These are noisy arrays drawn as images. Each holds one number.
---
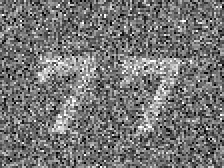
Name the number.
77
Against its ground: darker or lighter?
lighter
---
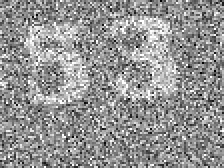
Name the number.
53
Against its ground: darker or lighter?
lighter
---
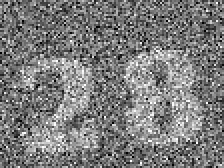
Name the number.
28
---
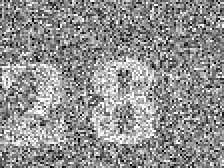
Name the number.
28
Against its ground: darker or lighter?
lighter
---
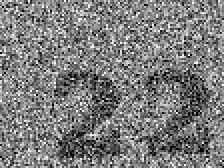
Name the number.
22
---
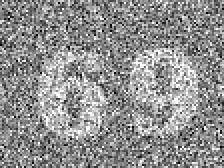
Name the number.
69
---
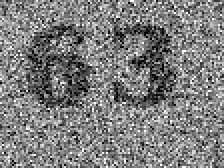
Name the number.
63
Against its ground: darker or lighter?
darker
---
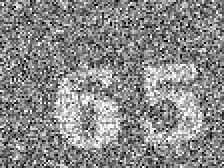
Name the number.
65
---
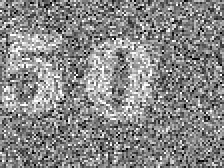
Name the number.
50
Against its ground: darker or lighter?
lighter
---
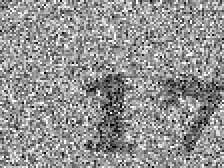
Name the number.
17
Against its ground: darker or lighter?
darker
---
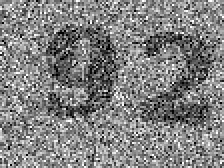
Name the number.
92
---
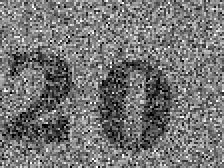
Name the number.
20
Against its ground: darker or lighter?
darker
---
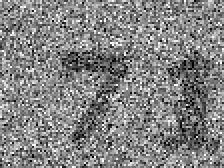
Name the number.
71
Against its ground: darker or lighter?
darker
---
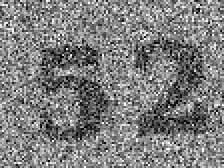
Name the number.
52
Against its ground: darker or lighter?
darker
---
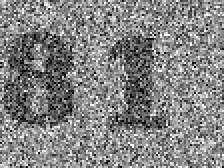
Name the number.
81
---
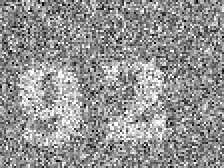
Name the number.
92
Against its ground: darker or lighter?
lighter
